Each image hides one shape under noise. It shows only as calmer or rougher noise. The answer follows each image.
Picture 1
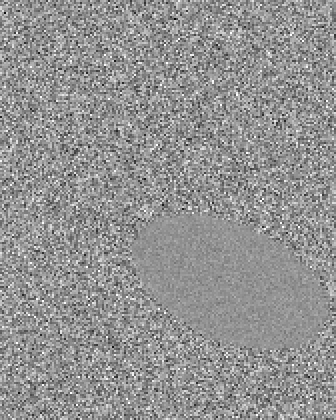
ellipse
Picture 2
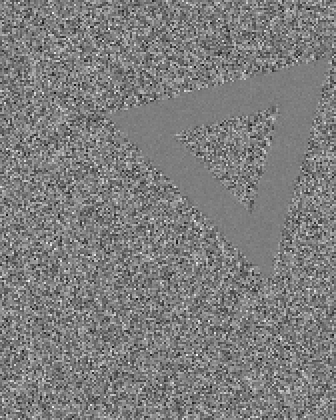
triangle frame
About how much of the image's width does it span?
two thirds
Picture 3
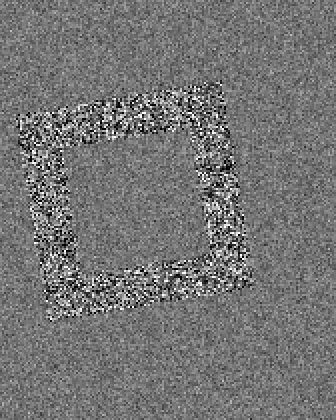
square frame
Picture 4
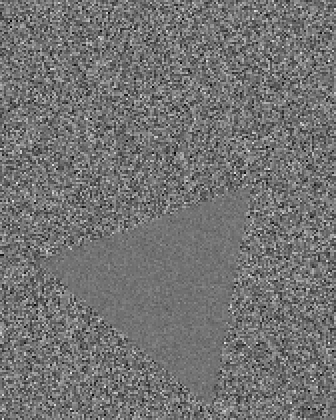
triangle
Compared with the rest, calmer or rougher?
calmer
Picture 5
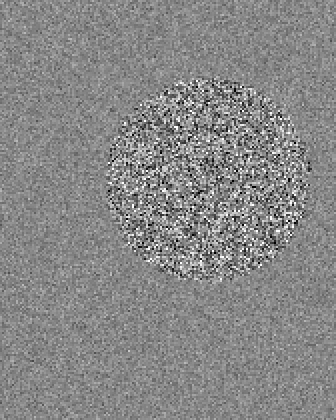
disc
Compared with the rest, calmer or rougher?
rougher
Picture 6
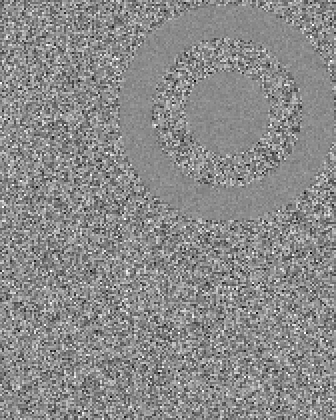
bullseye
